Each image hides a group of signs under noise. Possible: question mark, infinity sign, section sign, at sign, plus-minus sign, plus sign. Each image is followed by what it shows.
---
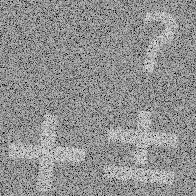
top right: light question mark; bottom left: light plus sign; bottom right: light plus-minus sign
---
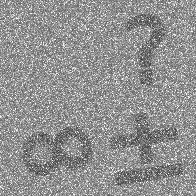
top right: dark question mark; bottom left: dark infinity sign; bottom right: dark plus-minus sign
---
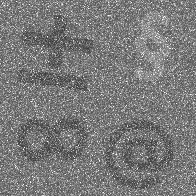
top left: dark plus-minus sign; top right: light section sign; bottom left: dark infinity sign; bottom right: dark at sign
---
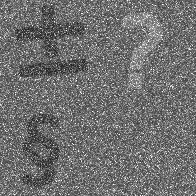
top left: dark plus-minus sign; top right: light question mark; bottom left: dark section sign
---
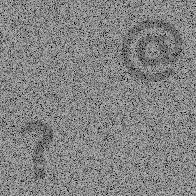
top right: dark at sign; bottom left: dark question mark
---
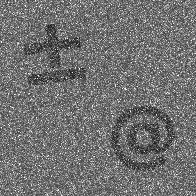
top left: dark plus-minus sign; bottom right: dark at sign
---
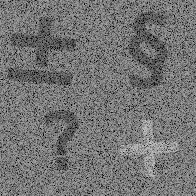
top left: dark plus-minus sign; top right: dark section sign; bottom left: dark question mark; bottom right: light plus sign
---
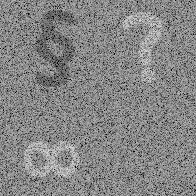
top left: dark section sign; top right: light question mark; bottom left: light infinity sign
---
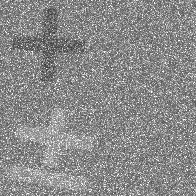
top left: dark plus sign; bottom left: light plus-minus sign
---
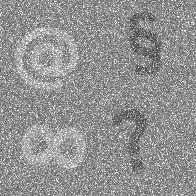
top left: light at sign; top right: dark section sign; bottom left: light infinity sign; bottom right: dark question mark
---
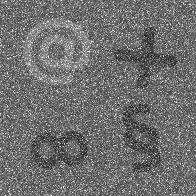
top left: light at sign; top right: dark plus sign; bottom left: dark infinity sign; bottom right: dark section sign
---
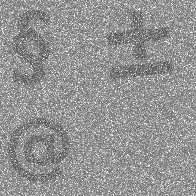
top left: dark section sign; top right: dark plus-minus sign; bottom left: dark at sign
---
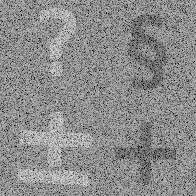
top left: light question mark; top right: dark section sign; bottom left: light plus-minus sign; bottom right: dark plus sign
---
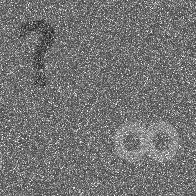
top left: dark question mark; bottom right: light infinity sign
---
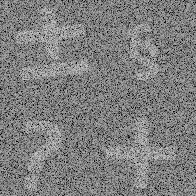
top left: light plus-minus sign; top right: light section sign; bottom left: light question mark; bottom right: light plus sign
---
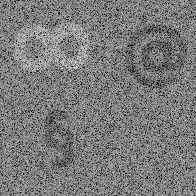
top left: light infinity sign; top right: dark at sign; bottom left: dark section sign
